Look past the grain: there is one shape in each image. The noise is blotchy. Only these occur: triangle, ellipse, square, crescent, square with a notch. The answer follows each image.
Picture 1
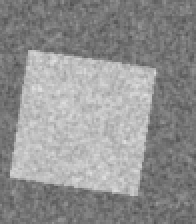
light square
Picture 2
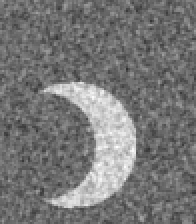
light crescent
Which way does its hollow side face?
left
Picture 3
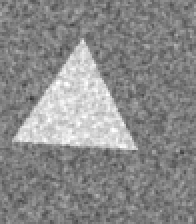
light triangle
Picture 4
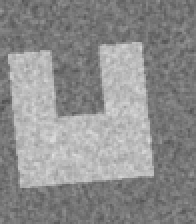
light square with a notch
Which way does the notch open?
up
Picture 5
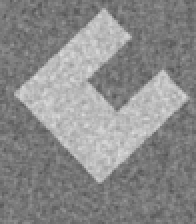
light square with a notch
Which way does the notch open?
up and right
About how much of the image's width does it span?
nearly all
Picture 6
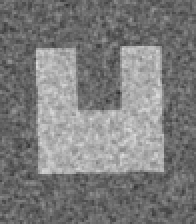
light square with a notch
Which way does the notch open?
up
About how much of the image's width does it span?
two thirds
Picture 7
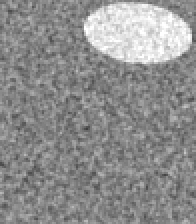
light ellipse
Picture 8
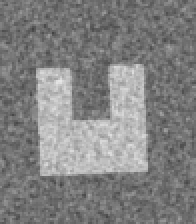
light square with a notch
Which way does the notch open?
up
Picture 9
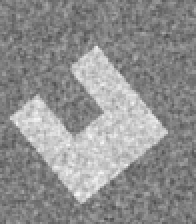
light square with a notch
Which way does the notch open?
up and left
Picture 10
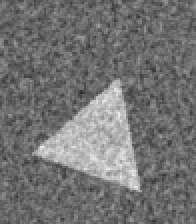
light triangle
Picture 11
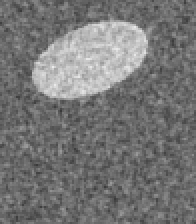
light ellipse
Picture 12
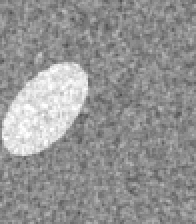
light ellipse, middle left
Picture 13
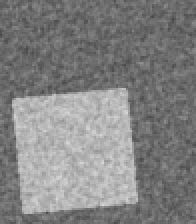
light square
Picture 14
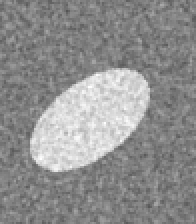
light ellipse
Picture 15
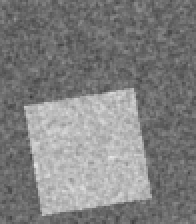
light square
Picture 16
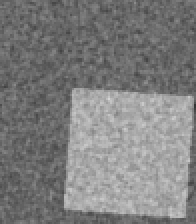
light square
